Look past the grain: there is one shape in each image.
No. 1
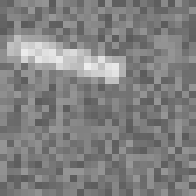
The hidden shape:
bar
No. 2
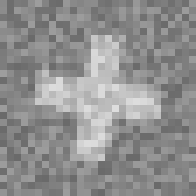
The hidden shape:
cross
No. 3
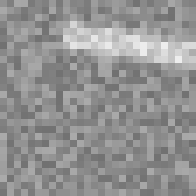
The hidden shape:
bar
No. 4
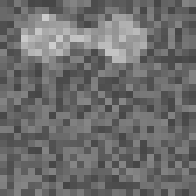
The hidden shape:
dumbbell
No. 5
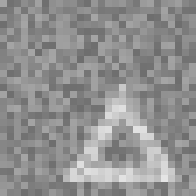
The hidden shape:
triangle frame
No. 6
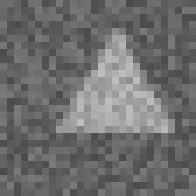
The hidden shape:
triangle
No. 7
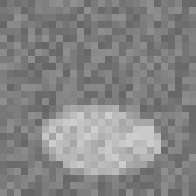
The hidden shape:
ellipse
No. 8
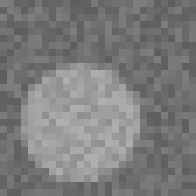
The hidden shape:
disc
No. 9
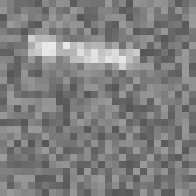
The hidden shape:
bar
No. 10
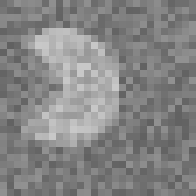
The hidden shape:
disc with a wedge cut out
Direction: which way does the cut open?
left
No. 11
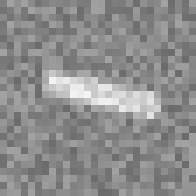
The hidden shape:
bar
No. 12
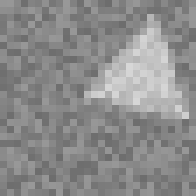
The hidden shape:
triangle
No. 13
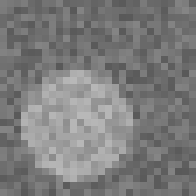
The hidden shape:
disc
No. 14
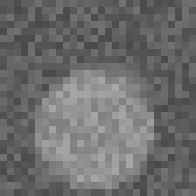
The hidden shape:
disc
